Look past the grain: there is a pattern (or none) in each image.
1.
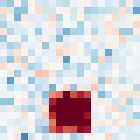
one block
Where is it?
bottom middle
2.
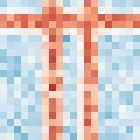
bands of rows crossing bands of columns
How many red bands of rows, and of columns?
1 and 2
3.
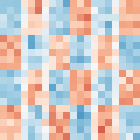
a checkerboard
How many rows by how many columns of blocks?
4 by 6
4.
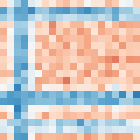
bands of rows crossing bands of columns
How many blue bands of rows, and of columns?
3 and 1
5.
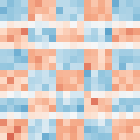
a checkerboard
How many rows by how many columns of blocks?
6 by 5
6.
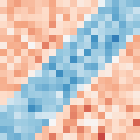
a diagonal band
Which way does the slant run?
bottom left to top right
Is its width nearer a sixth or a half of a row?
a half
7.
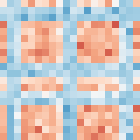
bands of rows crossing bands of columns
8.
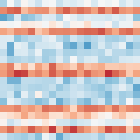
bands of rows
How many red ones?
5
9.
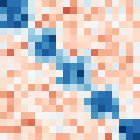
blocks along the diagonal
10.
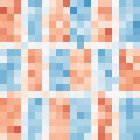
a checkerboard
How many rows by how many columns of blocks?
3 by 6
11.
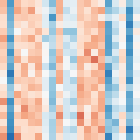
bands of columns
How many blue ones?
5
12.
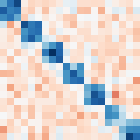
blocks along the diagonal
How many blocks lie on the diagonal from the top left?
7
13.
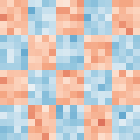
a checkerboard
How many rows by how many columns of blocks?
4 by 5
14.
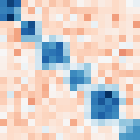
blocks along the diagonal
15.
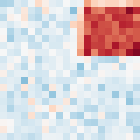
one block
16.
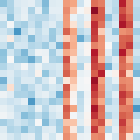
bands of columns
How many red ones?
3
